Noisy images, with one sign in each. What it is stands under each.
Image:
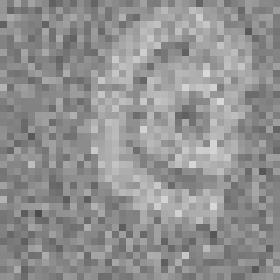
light at sign
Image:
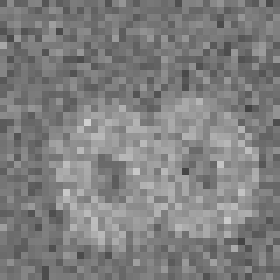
light infinity sign
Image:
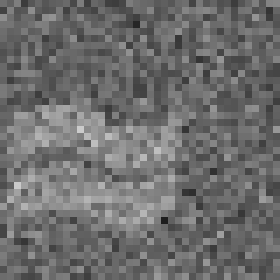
light approximately sign
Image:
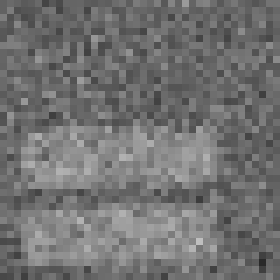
light equals sign
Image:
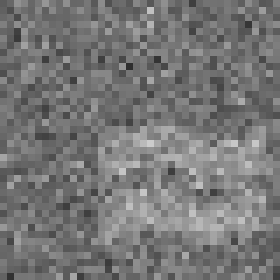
light approximately sign
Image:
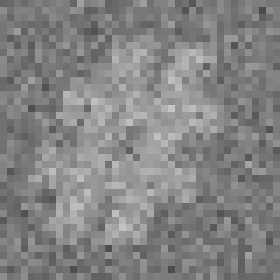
light hash sign
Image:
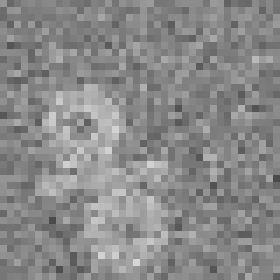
light percent sign
